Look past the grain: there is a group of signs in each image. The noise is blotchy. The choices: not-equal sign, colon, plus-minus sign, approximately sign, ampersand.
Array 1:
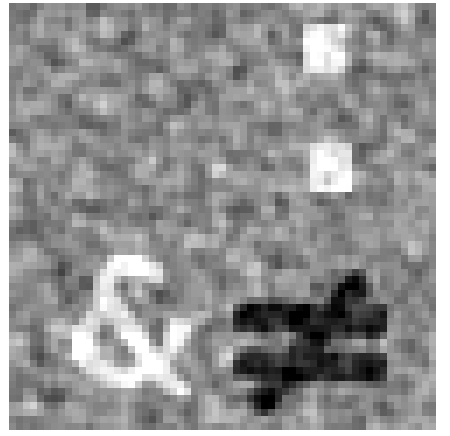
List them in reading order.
top right: light colon; bottom left: light ampersand; bottom right: dark not-equal sign
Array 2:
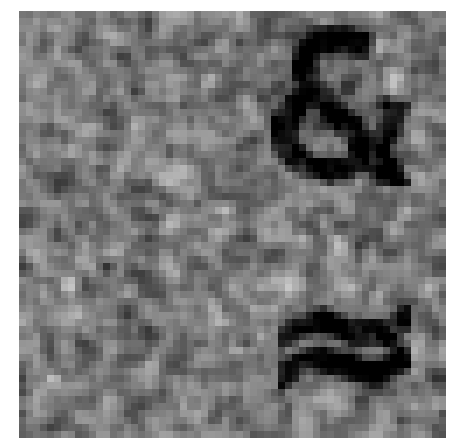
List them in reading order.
top right: dark ampersand; bottom right: dark approximately sign
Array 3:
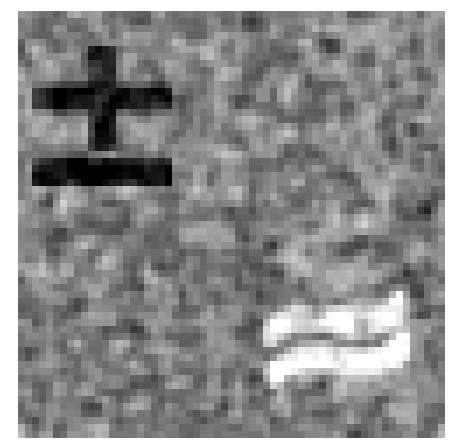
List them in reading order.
top left: dark plus-minus sign; bottom right: light approximately sign
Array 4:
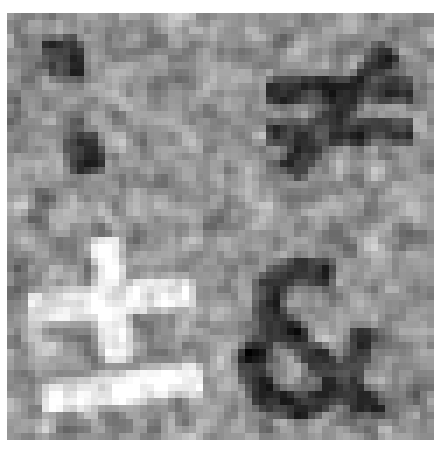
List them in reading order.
top left: dark colon; top right: dark not-equal sign; bottom left: light plus-minus sign; bottom right: dark ampersand
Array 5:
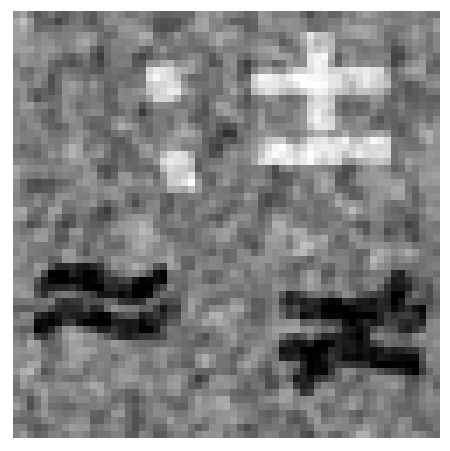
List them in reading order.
top left: light colon; top right: light plus-minus sign; bottom left: dark approximately sign; bottom right: dark not-equal sign
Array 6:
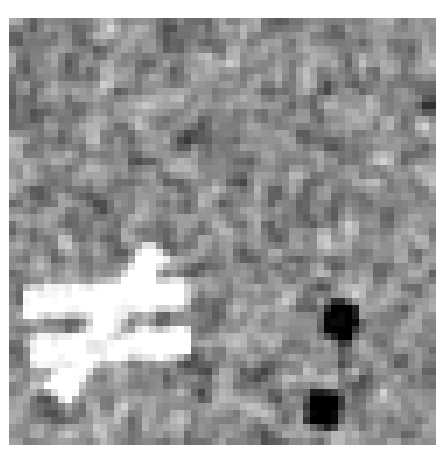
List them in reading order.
bottom left: light not-equal sign; bottom right: dark colon
